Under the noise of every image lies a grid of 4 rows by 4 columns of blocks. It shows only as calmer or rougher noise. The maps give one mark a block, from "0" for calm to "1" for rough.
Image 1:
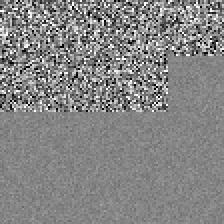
1 1 1 1
1 1 1 0
0 0 0 0
0 0 0 0
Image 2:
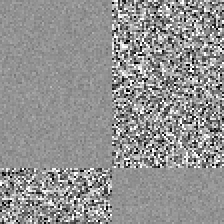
0 0 1 1
0 0 1 1
0 0 1 1
1 1 0 0
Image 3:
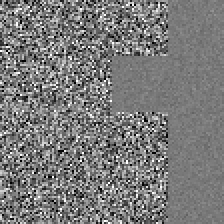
1 1 1 0
1 1 0 0
1 1 1 0
1 1 1 0
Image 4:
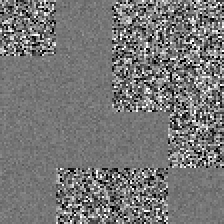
1 0 1 1
0 0 1 1
0 0 0 1
0 1 1 0
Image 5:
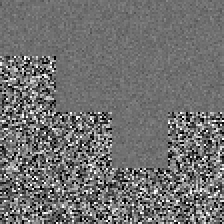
0 0 0 0
1 0 0 0
1 1 0 1
1 1 1 1
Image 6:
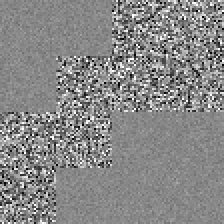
0 0 1 1
0 1 1 1
1 1 0 0
1 0 0 0
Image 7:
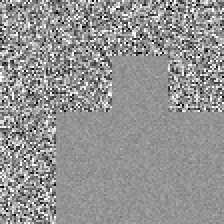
1 1 1 1
1 1 0 1
1 0 0 0
1 0 0 0
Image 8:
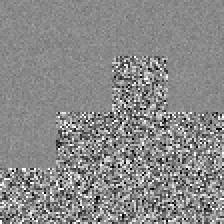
0 0 0 0
0 0 1 0
0 1 1 1
1 1 1 1
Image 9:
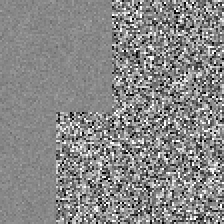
0 0 1 1
0 0 1 1
0 1 1 1
0 1 1 1
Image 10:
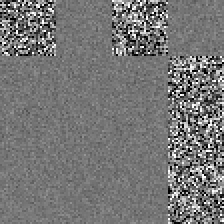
1 0 1 0
0 0 0 1
0 0 0 1
0 0 0 1
